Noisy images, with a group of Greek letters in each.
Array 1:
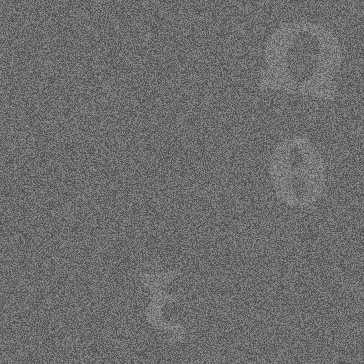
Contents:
top right: light omega; middle right: light theta; bottom middle: light xi
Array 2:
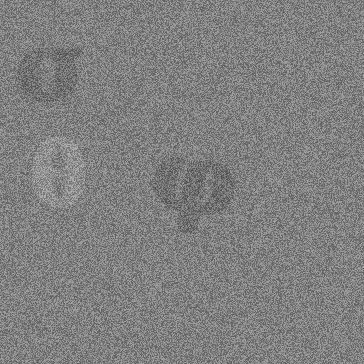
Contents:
top left: dark sigma; middle left: light theta; centre: dark phi
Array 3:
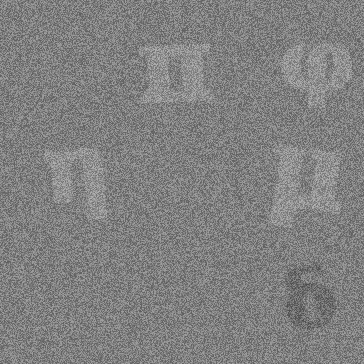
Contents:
top middle: light pi; top right: light phi; middle left: light eta; middle right: light mu; bottom right: dark delta
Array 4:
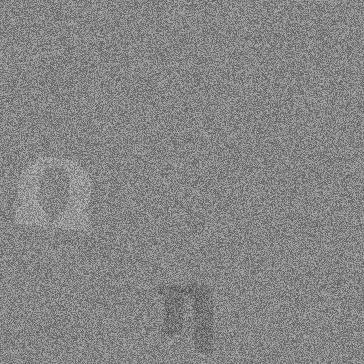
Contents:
middle left: light omega; bottom middle: dark eta
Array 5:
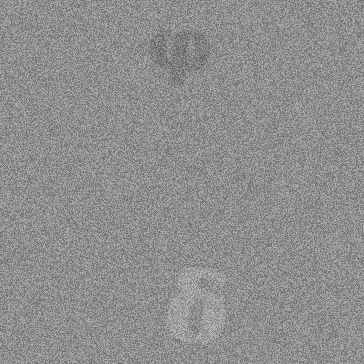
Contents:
top middle: dark phi; bottom middle: light delta
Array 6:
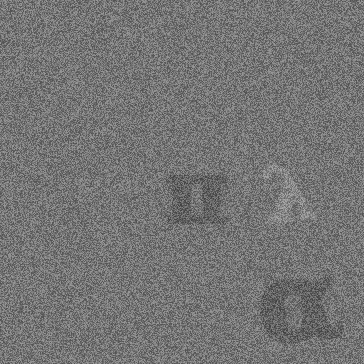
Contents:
centre: dark pi; middle right: light lambda; bottom right: dark alpha
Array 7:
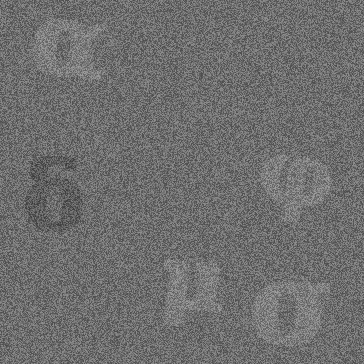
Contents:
top left: light alpha; middle left: dark delta; middle right: light phi; bottom middle: light mu; bottom right: light sigma
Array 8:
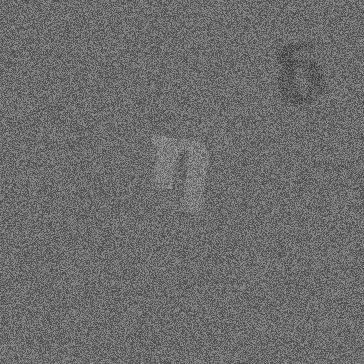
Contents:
top right: dark delta; centre: light eta
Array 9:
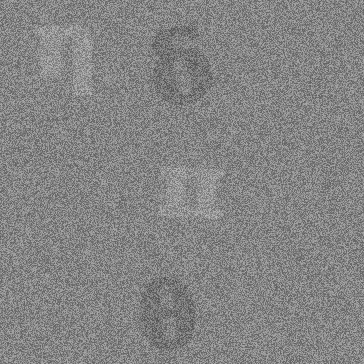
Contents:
top left: light eta; top middle: dark delta; centre: light pi; bottom middle: dark theta
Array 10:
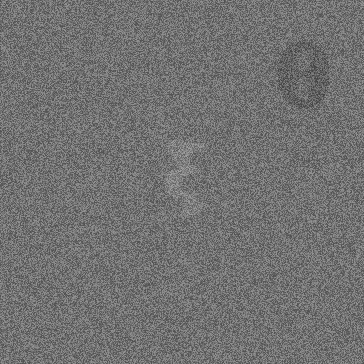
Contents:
top right: dark theta; centre: light xi
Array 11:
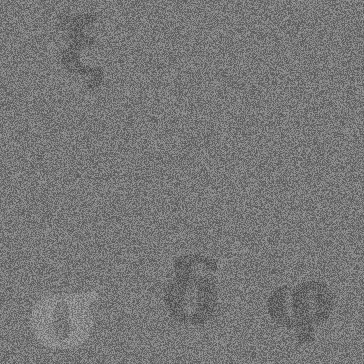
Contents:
top left: dark xi; bottom left: light sigma; bottom middle: dark delta; bottom right: dark phi
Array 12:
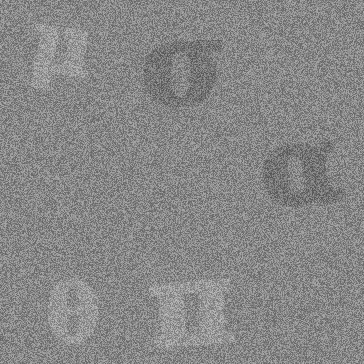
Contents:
top left: light mu; top middle: dark sigma; middle right: dark alpha; bottom left: light theta; bottom middle: light pi
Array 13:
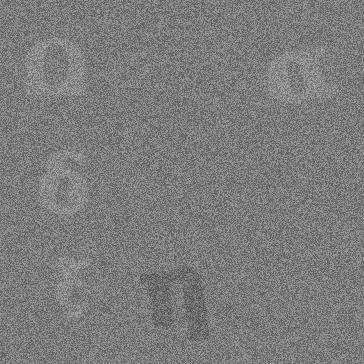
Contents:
top left: light omega; top right: light alpha; middle left: light delta; bottom left: light xi; bottom middle: dark eta
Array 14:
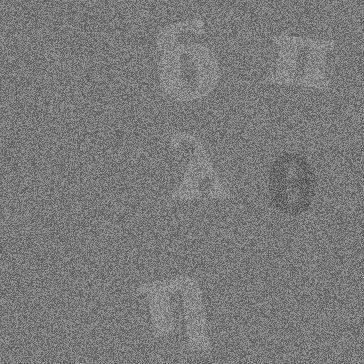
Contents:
top middle: light delta; top right: light pi; centre: light lambda; middle right: dark theta; bottom middle: light eta
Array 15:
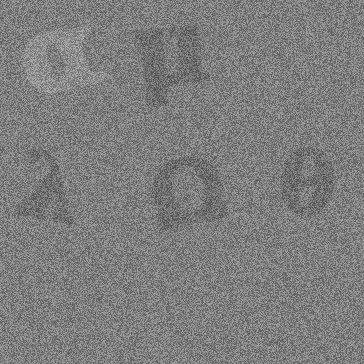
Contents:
top left: light alpha; top middle: dark mu; middle left: dark lambda; centre: dark omega; middle right: dark theta
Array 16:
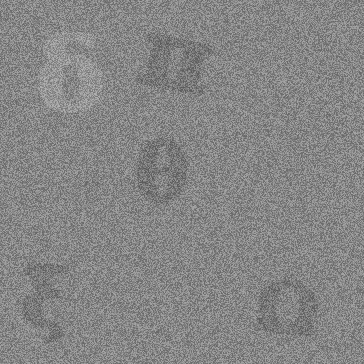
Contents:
top left: light delta; top middle: dark pi; centre: dark theta; bottom left: dark xi; bottom right: dark omega
